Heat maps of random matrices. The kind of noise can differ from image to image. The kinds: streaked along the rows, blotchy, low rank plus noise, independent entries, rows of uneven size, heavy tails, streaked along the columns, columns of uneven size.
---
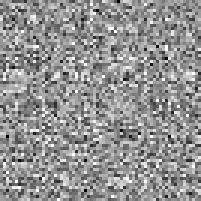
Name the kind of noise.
low rank plus noise
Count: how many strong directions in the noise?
two
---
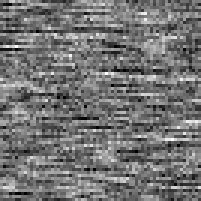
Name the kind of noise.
streaked along the rows
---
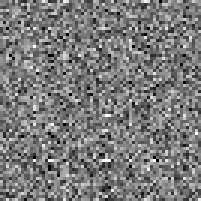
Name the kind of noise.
low rank plus noise
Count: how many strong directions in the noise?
one
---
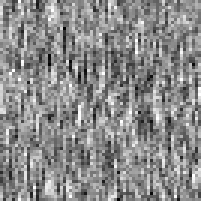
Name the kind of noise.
streaked along the columns
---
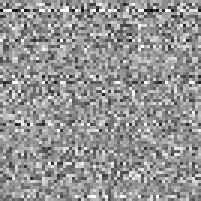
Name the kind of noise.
rows of uneven size
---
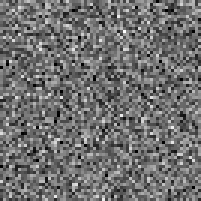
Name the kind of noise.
independent entries
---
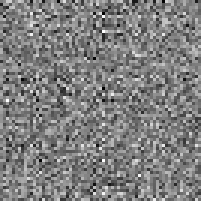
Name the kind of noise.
low rank plus noise
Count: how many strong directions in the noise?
two
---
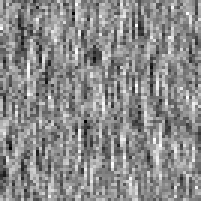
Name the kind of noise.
streaked along the columns
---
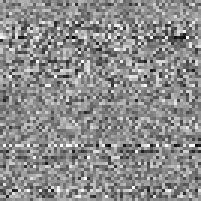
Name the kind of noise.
rows of uneven size
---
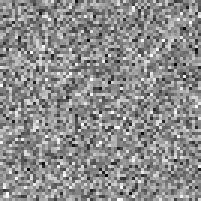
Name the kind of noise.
independent entries
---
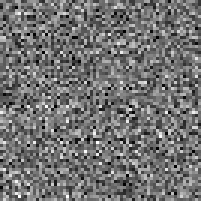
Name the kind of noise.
low rank plus noise
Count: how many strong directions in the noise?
three or four
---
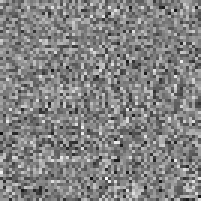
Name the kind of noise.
low rank plus noise
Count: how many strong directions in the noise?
three or four
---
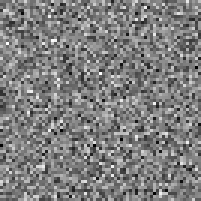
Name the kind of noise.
independent entries
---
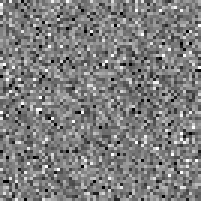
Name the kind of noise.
heavy tails
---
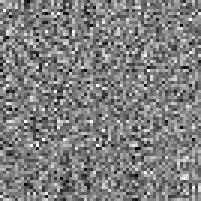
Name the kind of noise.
low rank plus noise
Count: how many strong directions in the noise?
three or four
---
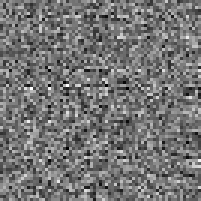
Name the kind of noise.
low rank plus noise
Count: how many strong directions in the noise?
one
